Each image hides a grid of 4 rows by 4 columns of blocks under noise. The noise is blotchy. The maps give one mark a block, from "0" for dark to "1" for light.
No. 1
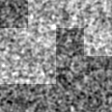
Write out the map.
0111
1101
1100
0000
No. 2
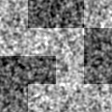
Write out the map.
1001
1110
0010
0111
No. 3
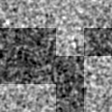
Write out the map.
1111
0010
0001
1101
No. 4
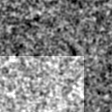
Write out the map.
0000
0000
1110
1110
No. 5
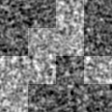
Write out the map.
0010
0110
1101
1000
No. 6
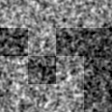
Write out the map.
1111
0100
1010
1110
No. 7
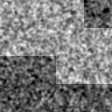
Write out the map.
1110
1111
0011
0000
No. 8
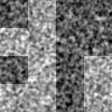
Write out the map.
0100
1100
0101
1101
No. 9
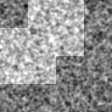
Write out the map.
0110
1110
1100
0000
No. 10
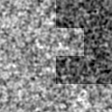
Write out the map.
1100
1110
1100
1111
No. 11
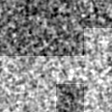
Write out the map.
0000
0001
1111
1101
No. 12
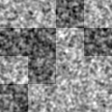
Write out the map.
1101
0010
1011
0111
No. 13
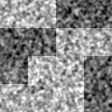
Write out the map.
1100
0011
0110
1110
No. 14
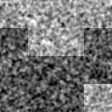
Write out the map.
1111
0110
0000
0001
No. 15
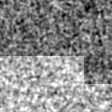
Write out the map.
0000
0000
1110
1111
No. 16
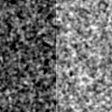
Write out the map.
0011
0011
0011
0011
